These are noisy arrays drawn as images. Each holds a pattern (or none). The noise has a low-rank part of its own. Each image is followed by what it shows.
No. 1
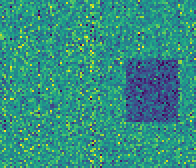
one block
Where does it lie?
middle right
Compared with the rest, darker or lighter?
darker
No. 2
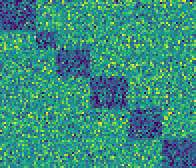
blocks along the diagonal
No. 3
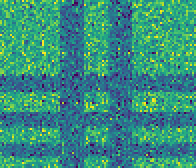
bands of rows crossing bands of columns
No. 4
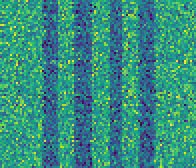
bands of columns
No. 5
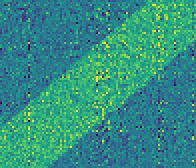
a diagonal band
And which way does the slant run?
bottom left to top right
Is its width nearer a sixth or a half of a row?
a half
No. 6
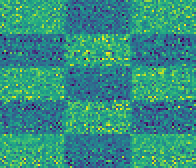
a checkerboard
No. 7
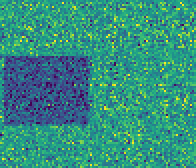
one block
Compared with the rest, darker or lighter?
darker
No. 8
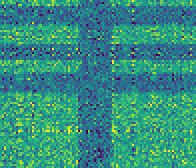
bands of rows crossing bands of columns
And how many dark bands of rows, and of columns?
3 and 1
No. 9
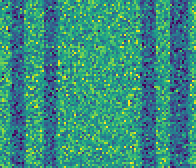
bands of columns
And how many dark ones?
4
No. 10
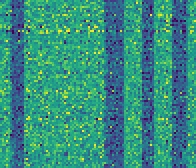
bands of columns
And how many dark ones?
4
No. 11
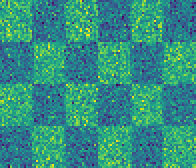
a checkerboard
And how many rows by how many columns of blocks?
4 by 6
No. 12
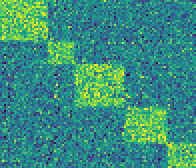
blocks along the diagonal
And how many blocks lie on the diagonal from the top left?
5
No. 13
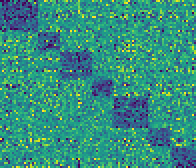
blocks along the diagonal
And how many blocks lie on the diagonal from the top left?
7
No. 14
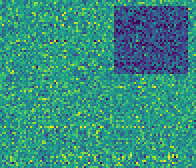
one block
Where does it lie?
top right
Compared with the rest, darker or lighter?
darker
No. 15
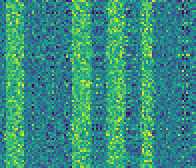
bands of columns
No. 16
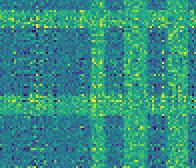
bands of rows crossing bands of columns
